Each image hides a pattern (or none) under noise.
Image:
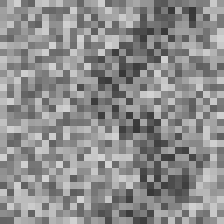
a wavy band
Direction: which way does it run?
top to bottom
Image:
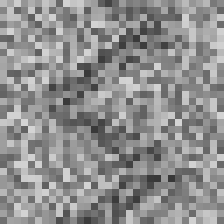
a wavy band
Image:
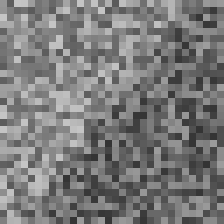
a sharp edge
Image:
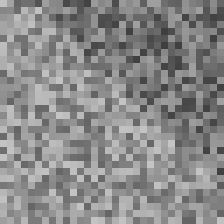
a sharp edge
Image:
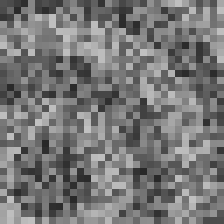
rings round one point
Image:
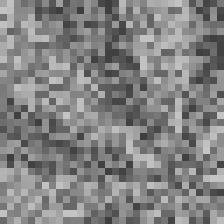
spokes from one point
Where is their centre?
bottom right
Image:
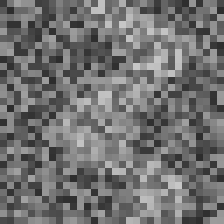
a wavy band
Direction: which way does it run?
top to bottom
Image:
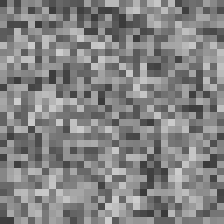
rings round one point
